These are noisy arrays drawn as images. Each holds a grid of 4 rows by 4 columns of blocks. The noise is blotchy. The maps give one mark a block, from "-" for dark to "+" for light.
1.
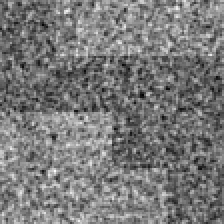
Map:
- + + +
- - - -
+ + - -
+ + + -
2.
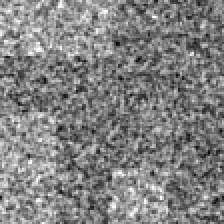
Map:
+ + - -
- - - -
+ - - -
+ - + -
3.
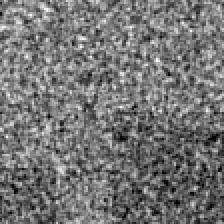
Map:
+ + + +
+ + + +
+ + - -
- + - -
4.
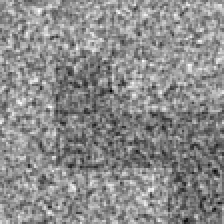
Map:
+ + + +
+ - + +
+ - - -
+ + + -
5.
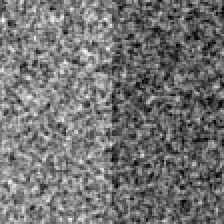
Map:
+ + - -
+ + - -
+ + - -
+ + - -
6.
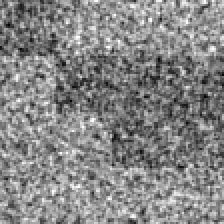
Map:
- + + +
+ - - -
+ + - -
+ + + +
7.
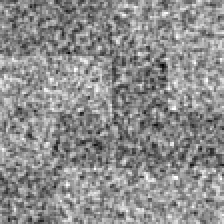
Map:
- - + +
+ + - +
+ - - -
- + + +
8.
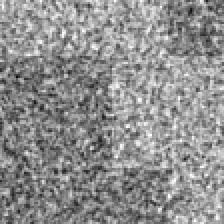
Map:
+ + + -
- - + +
- - + +
- - - +
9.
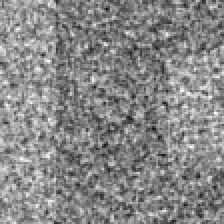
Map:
+ - - -
+ - - +
+ - - +
+ - - -
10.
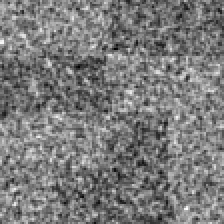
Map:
+ + - -
- - + +
+ + - +
+ - - +
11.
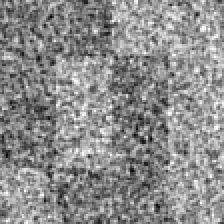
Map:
- - + +
- + - +
- + - +
+ - - +
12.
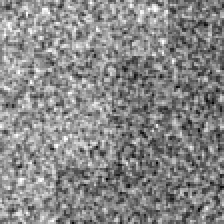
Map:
+ + + -
+ + - -
+ + - -
+ - - -
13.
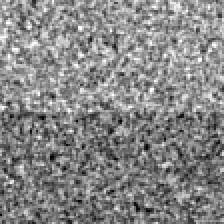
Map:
+ + + +
+ + + +
- - - -
- - - -
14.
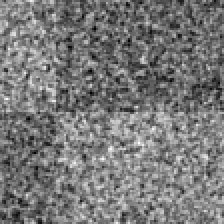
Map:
+ - - -
+ - - -
- + + +
- + + +
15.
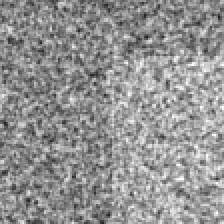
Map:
- - - -
- - + +
- - + +
- - + +
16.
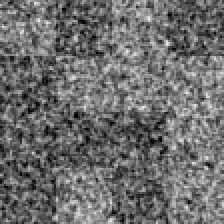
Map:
+ - + -
- + + +
- - - +
- + - +
